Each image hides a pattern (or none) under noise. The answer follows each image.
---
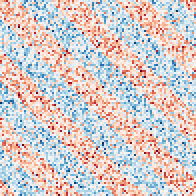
diagonal stripes
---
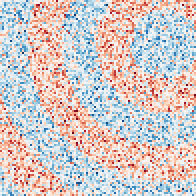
rings round one point
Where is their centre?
top right
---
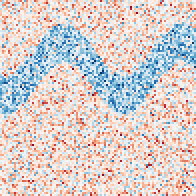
a wavy band
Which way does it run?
left to right
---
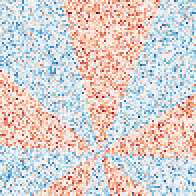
spokes from one point
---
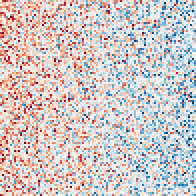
a smooth slope
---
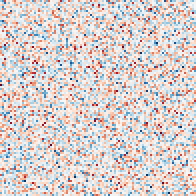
only noise
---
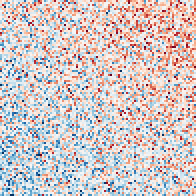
a smooth slope
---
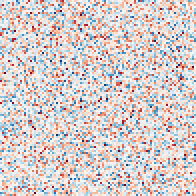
only noise
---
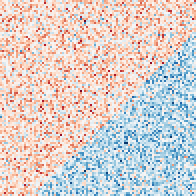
a sharp edge
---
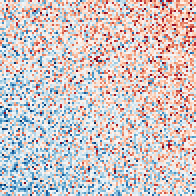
a smooth slope
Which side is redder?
top right
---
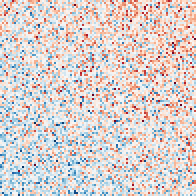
a smooth slope
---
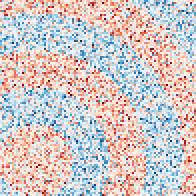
rings round one point
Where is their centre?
bottom left
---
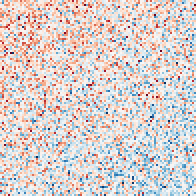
a smooth slope
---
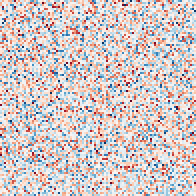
only noise
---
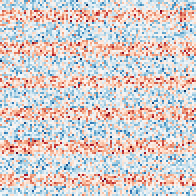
horizontal stripes
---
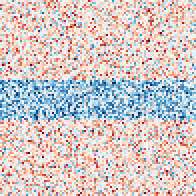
one horizontal stripe
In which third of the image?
middle
